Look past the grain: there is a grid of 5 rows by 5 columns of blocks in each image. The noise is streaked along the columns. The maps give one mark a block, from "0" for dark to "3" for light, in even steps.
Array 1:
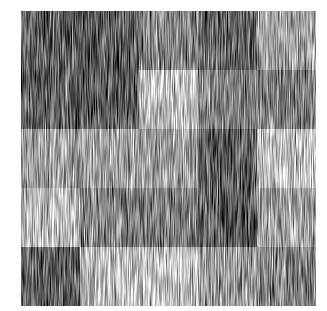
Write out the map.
0 0 1 0 2
0 0 3 1 1
2 2 2 0 3
3 1 1 0 2
0 3 3 2 1
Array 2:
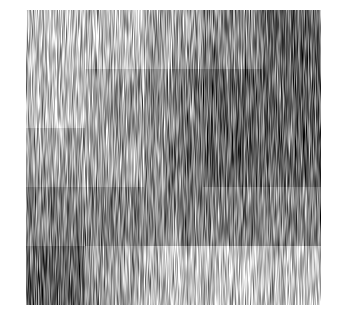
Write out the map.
3 3 2 1 0
3 2 1 0 0
2 2 1 0 0
1 1 1 1 1
0 2 3 3 3
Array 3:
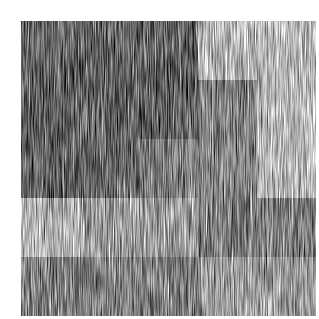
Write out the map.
0 0 0 3 3
0 0 0 1 3
0 0 1 1 3
3 2 2 1 1
1 1 1 2 2
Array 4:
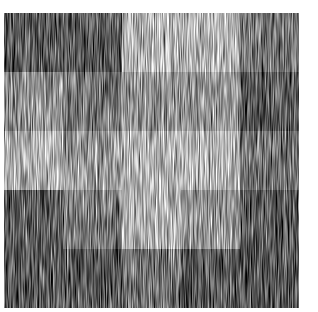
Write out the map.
0 0 3 3 1
2 1 2 2 0
3 2 3 3 1
0 1 3 2 0
0 0 1 0 0
